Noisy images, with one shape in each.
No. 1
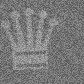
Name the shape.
chess queen
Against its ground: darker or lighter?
lighter
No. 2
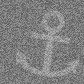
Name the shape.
anchor
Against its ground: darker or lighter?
lighter
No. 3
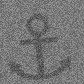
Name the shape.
anchor
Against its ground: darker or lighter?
darker
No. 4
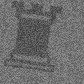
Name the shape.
chess rook
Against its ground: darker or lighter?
darker
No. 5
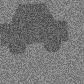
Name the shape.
car
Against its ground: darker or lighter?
darker
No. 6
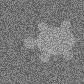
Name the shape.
turtle
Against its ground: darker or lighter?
lighter
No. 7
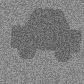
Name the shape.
car
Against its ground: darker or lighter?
darker
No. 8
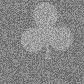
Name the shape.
club
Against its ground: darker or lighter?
lighter
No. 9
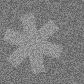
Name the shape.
asterisk
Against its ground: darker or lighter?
lighter
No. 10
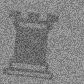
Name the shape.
chess rook
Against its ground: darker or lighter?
darker
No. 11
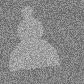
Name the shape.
chess pawn
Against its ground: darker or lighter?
lighter
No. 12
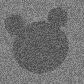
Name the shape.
bear's head
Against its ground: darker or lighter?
darker
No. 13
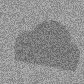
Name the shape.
cloud
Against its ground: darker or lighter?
darker
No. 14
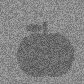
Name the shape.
apple
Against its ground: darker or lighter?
darker
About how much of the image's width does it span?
two thirds
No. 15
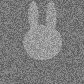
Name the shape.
rabbit's head
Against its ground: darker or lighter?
lighter
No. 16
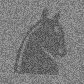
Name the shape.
chess knight
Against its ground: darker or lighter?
darker
